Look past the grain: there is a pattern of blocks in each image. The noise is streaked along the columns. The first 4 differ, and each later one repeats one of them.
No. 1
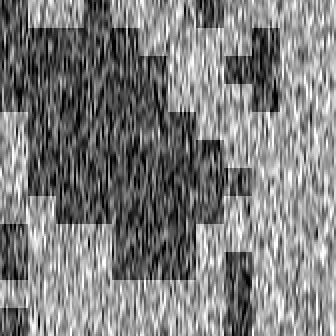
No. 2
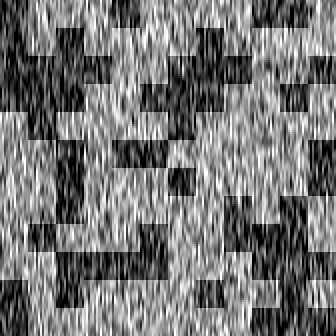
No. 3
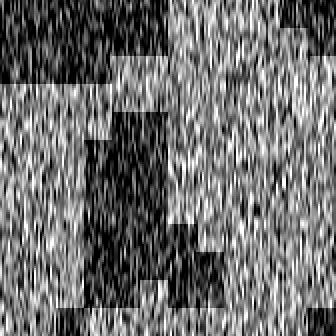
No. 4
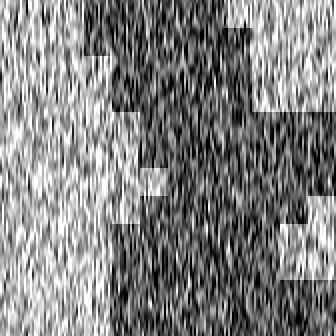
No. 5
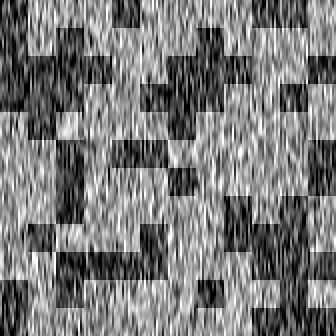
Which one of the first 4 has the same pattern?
2
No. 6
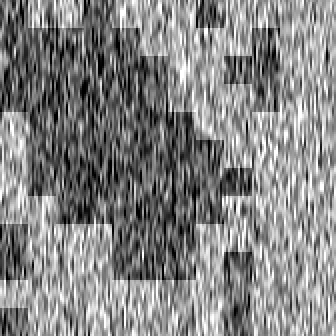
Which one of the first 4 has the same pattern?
1
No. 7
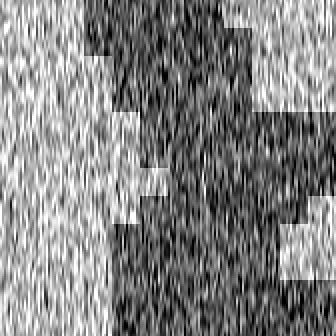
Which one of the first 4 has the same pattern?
4
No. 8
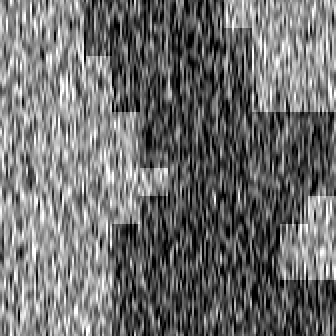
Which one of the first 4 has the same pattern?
4
